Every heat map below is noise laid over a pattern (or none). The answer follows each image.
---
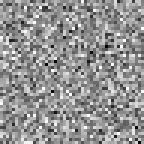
only noise
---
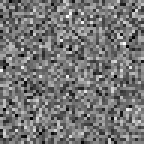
only noise
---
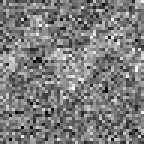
a wavy band
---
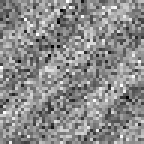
diagonal stripes
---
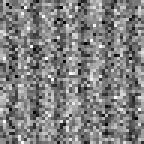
vertical stripes
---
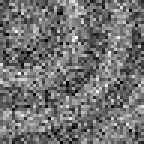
rings round one point
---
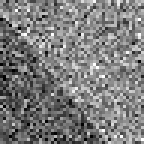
a sharp edge
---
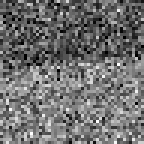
a sharp edge
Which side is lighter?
bottom
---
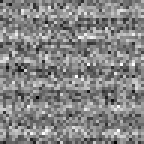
horizontal stripes
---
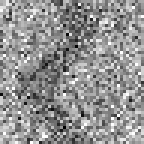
a wavy band
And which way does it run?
top to bottom
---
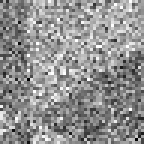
spokes from one point
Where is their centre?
bottom left
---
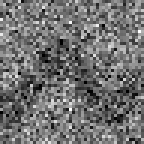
a wavy band
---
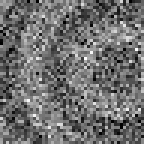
rings round one point
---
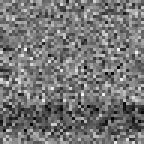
one horizontal stripe
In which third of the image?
bottom
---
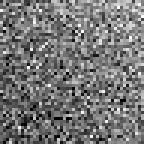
a smooth slope
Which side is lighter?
top right
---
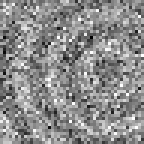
rings round one point
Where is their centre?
middle right
